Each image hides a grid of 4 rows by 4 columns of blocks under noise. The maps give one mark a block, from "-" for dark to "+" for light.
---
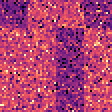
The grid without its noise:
- + + -
+ + - +
+ + - +
+ + - +
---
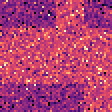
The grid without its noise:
- - + -
+ + + +
+ + + +
- - - +
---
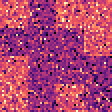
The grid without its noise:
+ - + +
- - - +
+ - - -
+ - + -
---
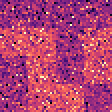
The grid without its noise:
- - - -
+ + - +
- + - +
- + + -
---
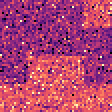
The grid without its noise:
- - - +
- - - -
- + + -
+ + + +
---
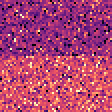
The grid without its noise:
- - - -
- - - -
+ + + +
+ + + +
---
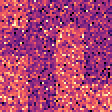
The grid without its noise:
+ - - -
- - + -
+ - + -
+ - + +
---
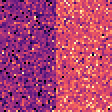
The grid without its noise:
- - + +
- - + +
- - + +
- - + +
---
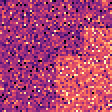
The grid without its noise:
- - - -
- - - +
- - + +
- - + +
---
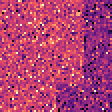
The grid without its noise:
+ + + -
+ + + -
+ + + -
+ + - -
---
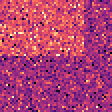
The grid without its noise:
+ + + -
+ + + -
- - - -
- - - -
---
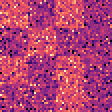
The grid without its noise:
+ - + -
- + - -
+ - + -
- - + -
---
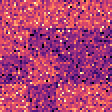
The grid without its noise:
+ + + +
+ - - -
- + - -
+ - + +
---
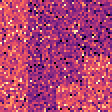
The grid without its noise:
+ - - -
+ - - -
+ - - +
+ - + +
